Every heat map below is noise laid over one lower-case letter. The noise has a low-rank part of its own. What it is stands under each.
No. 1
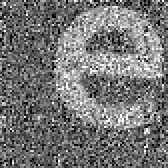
light e
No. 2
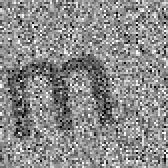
dark m
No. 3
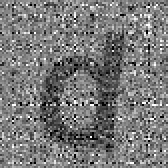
dark d
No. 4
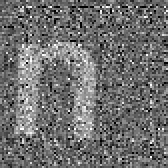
light n
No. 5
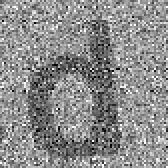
dark d
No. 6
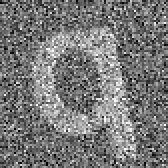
light q
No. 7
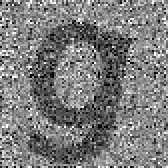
dark g
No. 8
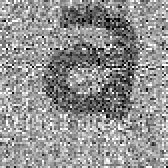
dark a
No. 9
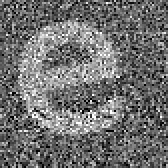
light e
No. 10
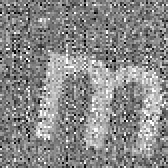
light m
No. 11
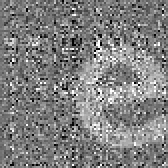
light e
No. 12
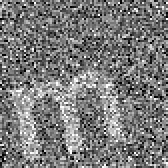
light m
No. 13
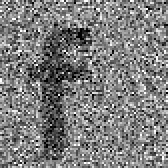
dark f
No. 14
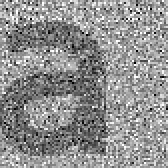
dark a
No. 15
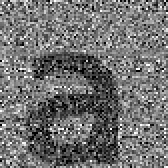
dark a
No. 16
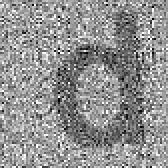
dark d
